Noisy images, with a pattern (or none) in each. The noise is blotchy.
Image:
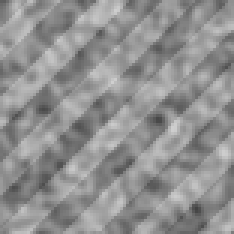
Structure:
diagonal stripes
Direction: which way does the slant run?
bottom left to top right
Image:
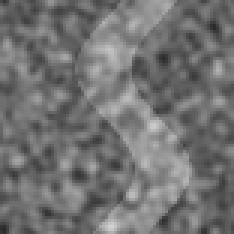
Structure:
a wavy band
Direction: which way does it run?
top to bottom
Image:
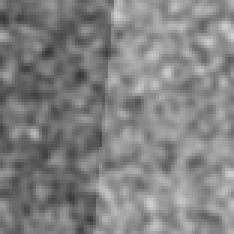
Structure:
a sharp edge
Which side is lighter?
right
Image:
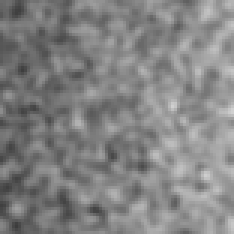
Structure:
a smooth slope
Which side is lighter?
right
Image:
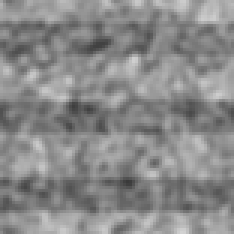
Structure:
horizontal stripes
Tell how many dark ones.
3
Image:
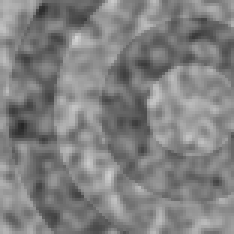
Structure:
rings round one point
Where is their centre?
middle right
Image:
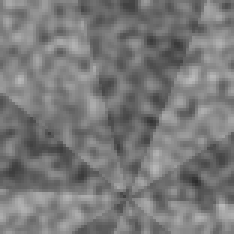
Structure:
spokes from one point
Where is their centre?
bottom middle
